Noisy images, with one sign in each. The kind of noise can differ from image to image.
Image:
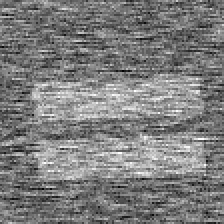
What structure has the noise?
streaked along the rows
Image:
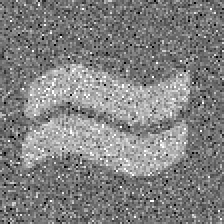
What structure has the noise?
heavy tails
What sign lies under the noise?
approximately sign
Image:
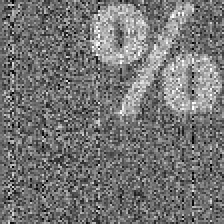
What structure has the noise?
columns of uneven size
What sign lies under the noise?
percent sign
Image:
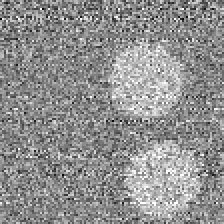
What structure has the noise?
rows of uneven size
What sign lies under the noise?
colon
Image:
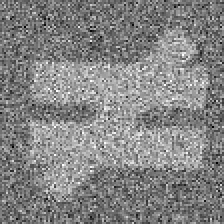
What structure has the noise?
low rank plus noise
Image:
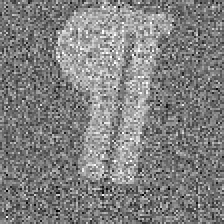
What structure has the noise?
low rank plus noise
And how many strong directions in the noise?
three or four
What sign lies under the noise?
pilcrow
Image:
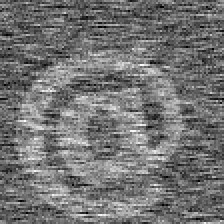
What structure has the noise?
streaked along the rows
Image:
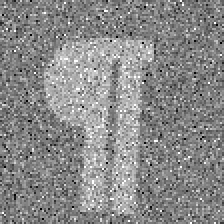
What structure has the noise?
heavy tails
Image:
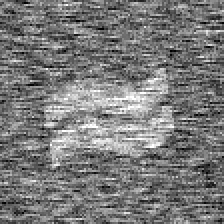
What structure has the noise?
streaked along the rows
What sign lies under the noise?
approximately sign
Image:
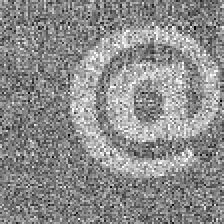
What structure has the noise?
low rank plus noise
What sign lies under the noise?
at sign
